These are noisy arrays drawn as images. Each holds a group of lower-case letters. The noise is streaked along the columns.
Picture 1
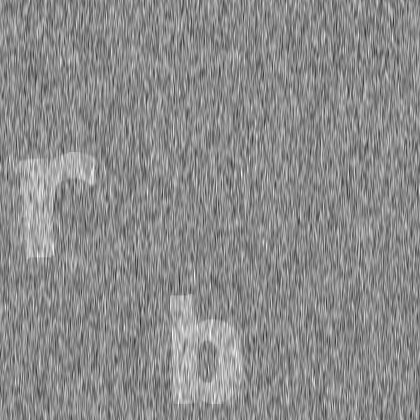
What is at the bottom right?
nothing
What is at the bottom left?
nothing
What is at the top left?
nothing
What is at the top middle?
nothing
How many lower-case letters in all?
2
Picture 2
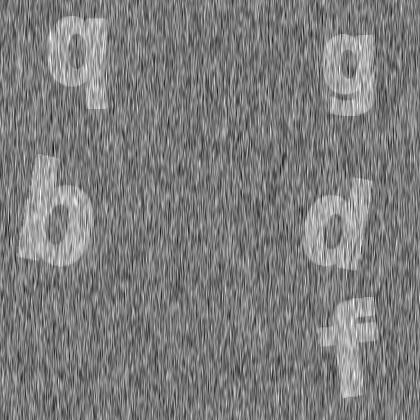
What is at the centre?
nothing
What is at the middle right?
d
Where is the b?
middle left
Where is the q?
top left
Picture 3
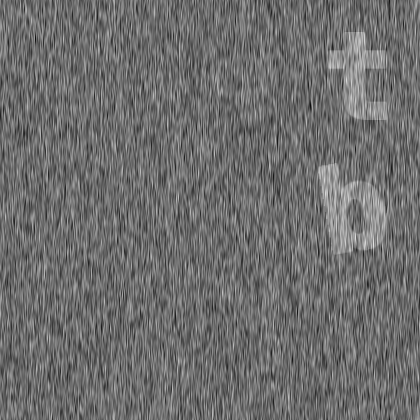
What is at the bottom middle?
nothing
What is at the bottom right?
nothing
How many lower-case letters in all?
2
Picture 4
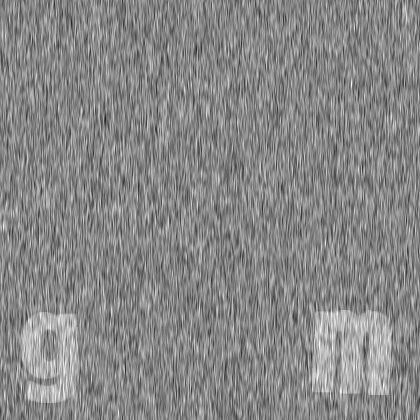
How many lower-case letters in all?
2
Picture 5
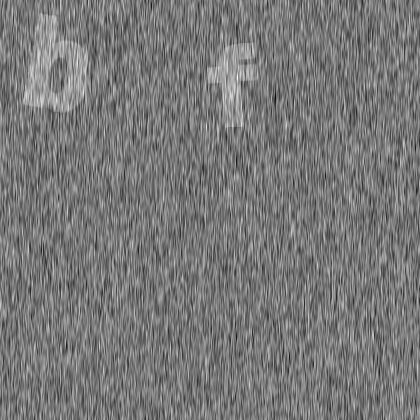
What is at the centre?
nothing
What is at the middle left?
nothing
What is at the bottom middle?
nothing
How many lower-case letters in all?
2
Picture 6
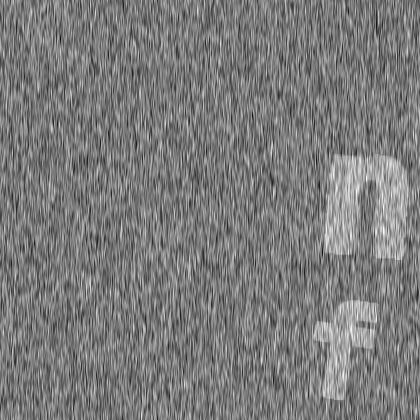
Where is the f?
bottom right
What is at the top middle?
nothing
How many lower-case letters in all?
2
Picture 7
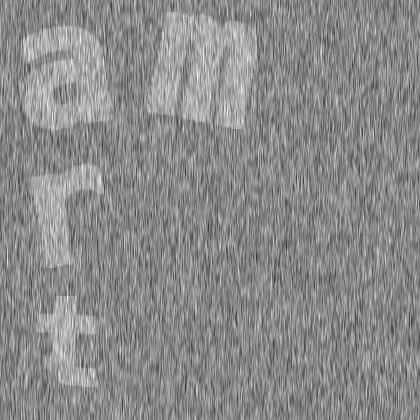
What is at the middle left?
r
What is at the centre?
nothing
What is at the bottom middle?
nothing
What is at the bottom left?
t
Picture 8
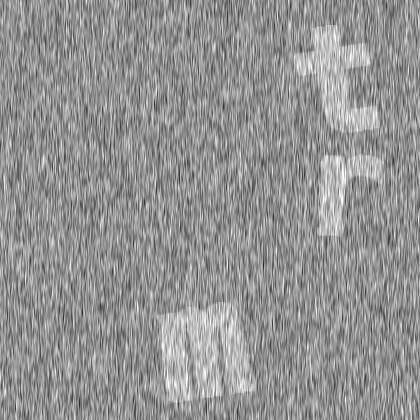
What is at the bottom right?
nothing
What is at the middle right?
r
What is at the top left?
nothing
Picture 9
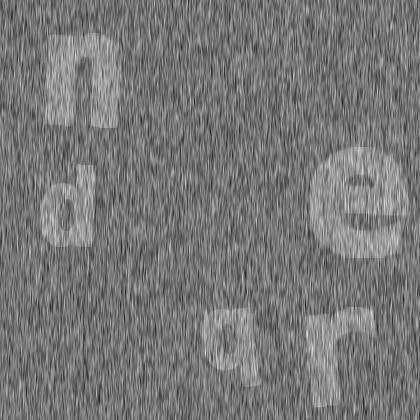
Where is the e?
middle right
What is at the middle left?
d
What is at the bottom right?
r
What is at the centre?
nothing
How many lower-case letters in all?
5
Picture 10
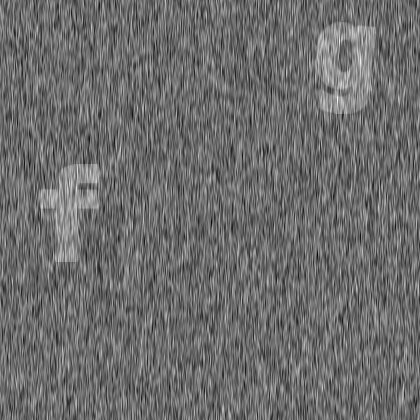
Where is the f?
middle left
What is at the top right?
g
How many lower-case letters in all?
2
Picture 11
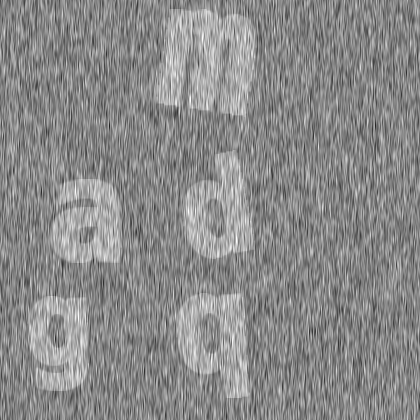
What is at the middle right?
nothing
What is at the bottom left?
g
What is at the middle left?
a
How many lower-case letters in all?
5
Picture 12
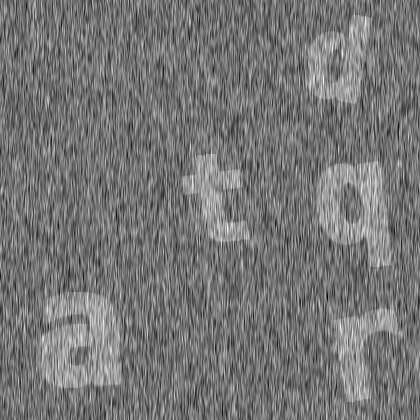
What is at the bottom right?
r
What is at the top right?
d
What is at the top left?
nothing
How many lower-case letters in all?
5
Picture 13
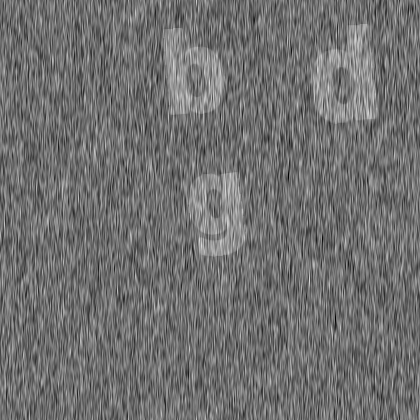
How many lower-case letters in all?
3
